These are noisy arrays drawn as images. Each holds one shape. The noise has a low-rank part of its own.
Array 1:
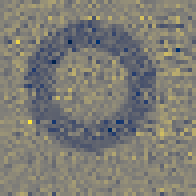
ring
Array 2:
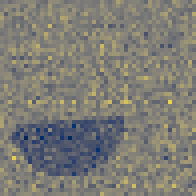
half disc
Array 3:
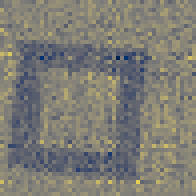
square frame
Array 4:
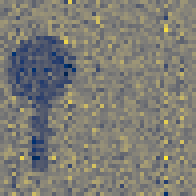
lollipop
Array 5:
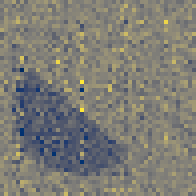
half disc
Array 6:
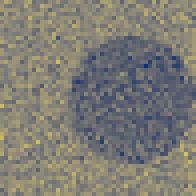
disc
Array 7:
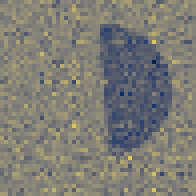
half disc
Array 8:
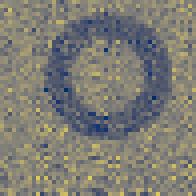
ring
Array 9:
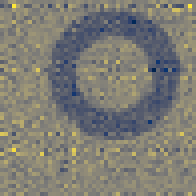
ring
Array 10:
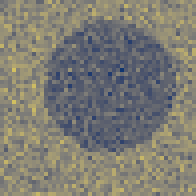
disc
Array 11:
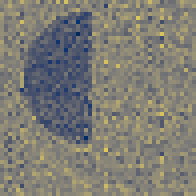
half disc
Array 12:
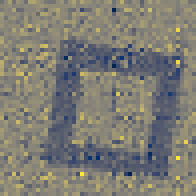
square frame
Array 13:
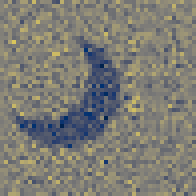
crescent
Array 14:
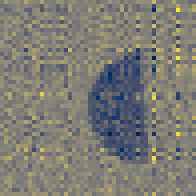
half disc
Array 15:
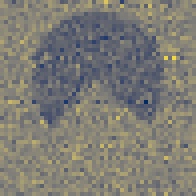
disc with a wedge cut out
